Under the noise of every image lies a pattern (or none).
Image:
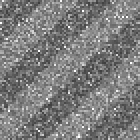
diagonal stripes
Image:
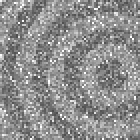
rings round one point
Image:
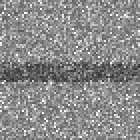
one horizontal stripe
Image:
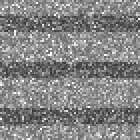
horizontal stripes
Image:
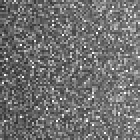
a smooth slope
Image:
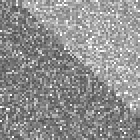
a sharp edge
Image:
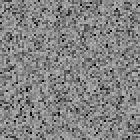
only noise
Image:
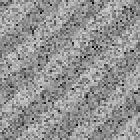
diagonal stripes
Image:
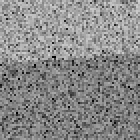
a sharp edge
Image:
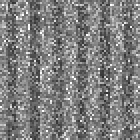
vertical stripes
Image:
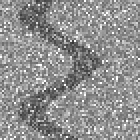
a wavy band
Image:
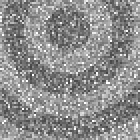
rings round one point
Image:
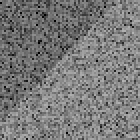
a sharp edge
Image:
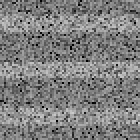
horizontal stripes
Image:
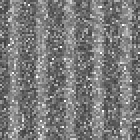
vertical stripes
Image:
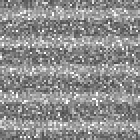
horizontal stripes
